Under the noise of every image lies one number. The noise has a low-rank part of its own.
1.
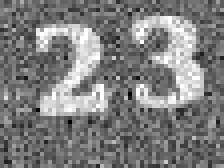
23
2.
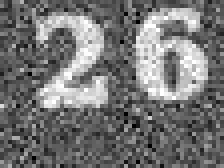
26
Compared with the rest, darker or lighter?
lighter
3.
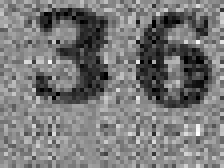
36
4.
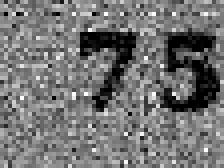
75
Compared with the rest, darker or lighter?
darker
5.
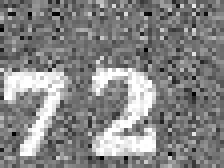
72
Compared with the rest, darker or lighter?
lighter
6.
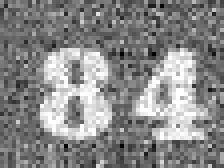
84
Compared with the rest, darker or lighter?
lighter
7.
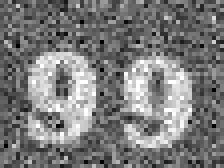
99
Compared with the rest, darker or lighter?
lighter
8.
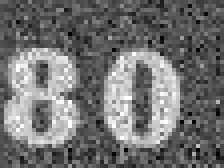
80
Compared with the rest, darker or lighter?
lighter
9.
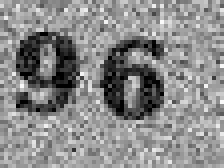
96
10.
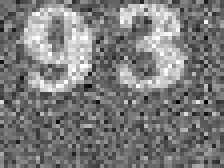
93
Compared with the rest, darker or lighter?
lighter
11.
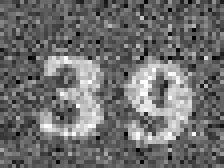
39
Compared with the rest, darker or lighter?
lighter
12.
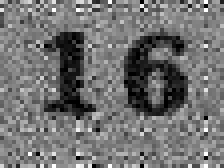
16
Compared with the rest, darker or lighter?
darker
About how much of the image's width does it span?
two thirds
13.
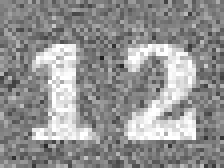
12
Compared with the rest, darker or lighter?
lighter
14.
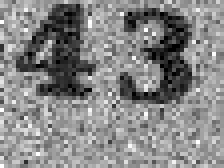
43
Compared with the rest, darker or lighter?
darker
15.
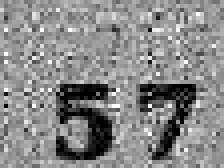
57
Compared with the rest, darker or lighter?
darker
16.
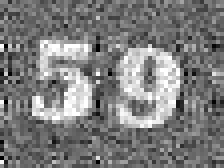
59
